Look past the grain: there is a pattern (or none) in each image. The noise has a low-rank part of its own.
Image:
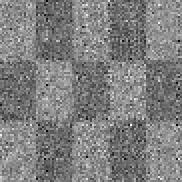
a checkerboard
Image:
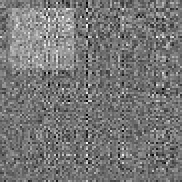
one block
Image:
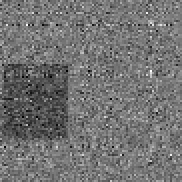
one block
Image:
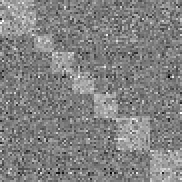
blocks along the diagonal
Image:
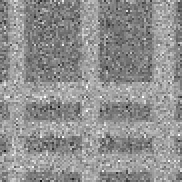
bands of rows crossing bands of columns
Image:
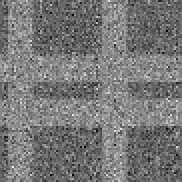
bands of rows crossing bands of columns
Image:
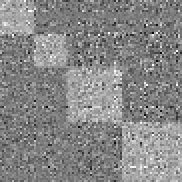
blocks along the diagonal
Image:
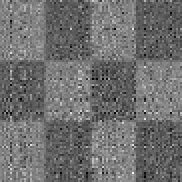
a checkerboard
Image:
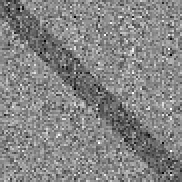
a diagonal band
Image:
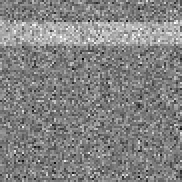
one band of rows
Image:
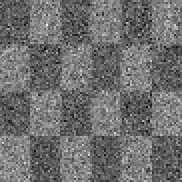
a checkerboard
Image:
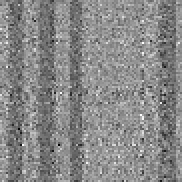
bands of columns
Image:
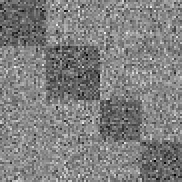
blocks along the diagonal
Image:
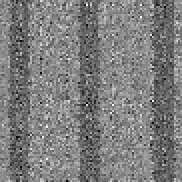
bands of columns
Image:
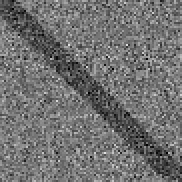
a diagonal band
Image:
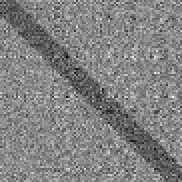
a diagonal band
